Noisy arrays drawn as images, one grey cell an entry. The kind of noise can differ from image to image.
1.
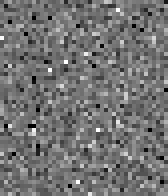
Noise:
heavy tails
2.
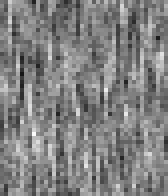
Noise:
streaked along the columns
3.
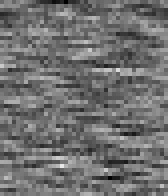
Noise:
streaked along the rows
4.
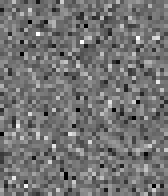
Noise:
heavy tails
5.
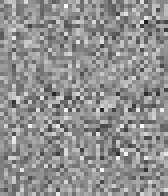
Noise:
low rank plus noise
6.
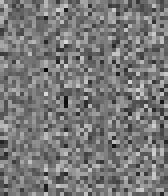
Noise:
columns of uneven size
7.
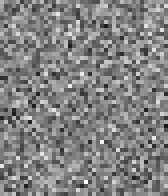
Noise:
independent entries
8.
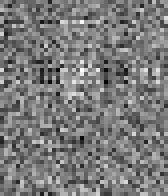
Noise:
low rank plus noise
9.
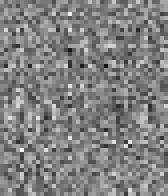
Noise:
low rank plus noise
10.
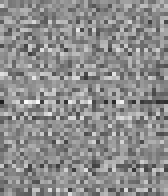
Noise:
rows of uneven size
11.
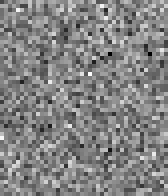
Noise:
independent entries
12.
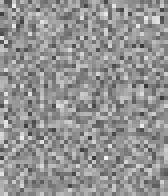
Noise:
low rank plus noise
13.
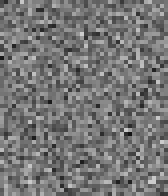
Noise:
independent entries
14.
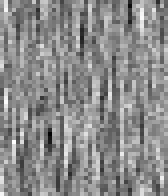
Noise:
streaked along the columns
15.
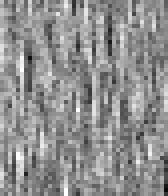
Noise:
streaked along the columns
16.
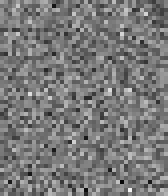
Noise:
low rank plus noise
